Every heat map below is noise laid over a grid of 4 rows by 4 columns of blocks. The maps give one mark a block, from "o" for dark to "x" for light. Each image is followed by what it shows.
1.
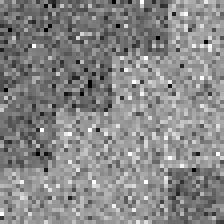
o o o x
o o x x
o x x x
x x x o
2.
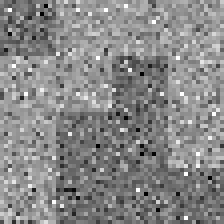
o x x x
x x o x
x o o x
x o o o
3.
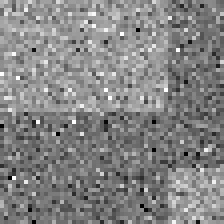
x x x o
x x x o
o o o o
o o o x
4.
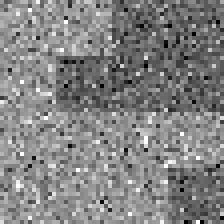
x x o o
x o o o
x x x x
x x x o
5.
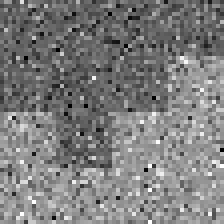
o o o o
o o o x
x o x x
x x x x
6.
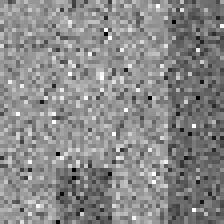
x x x o
x x x o
x x x o
x o x o
